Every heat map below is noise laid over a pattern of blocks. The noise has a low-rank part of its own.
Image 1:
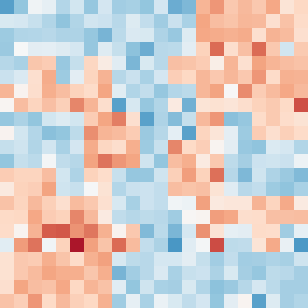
the same after a half turn
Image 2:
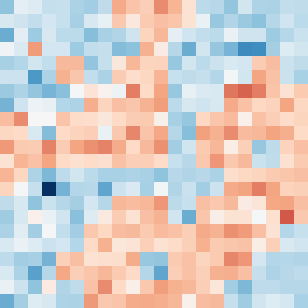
mirrored about the diagonal from the top left
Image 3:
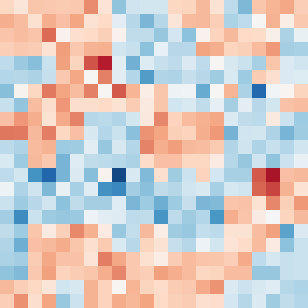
no symmetry
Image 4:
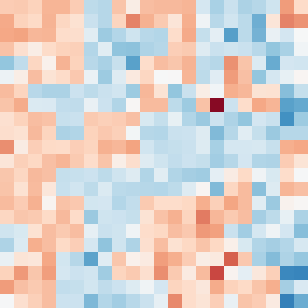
no symmetry
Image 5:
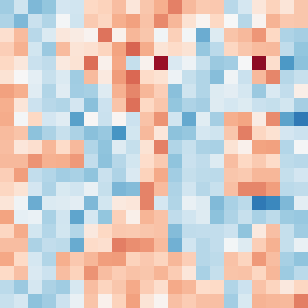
top and bottom mirror each other
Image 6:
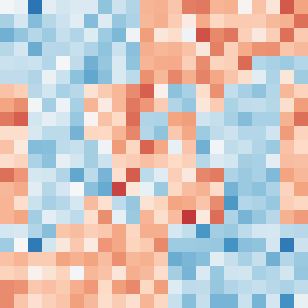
the same after a half turn
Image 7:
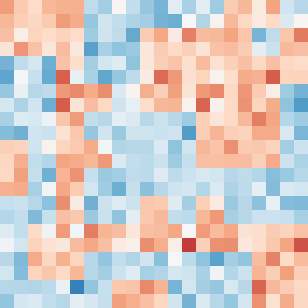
mirrored about the diagonal from the bottom left
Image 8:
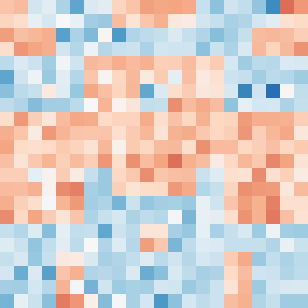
left and right mirror each other
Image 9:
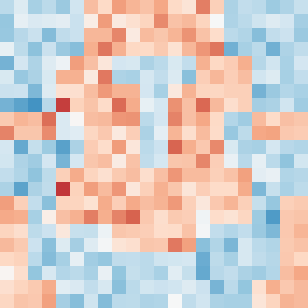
left and right mirror each other
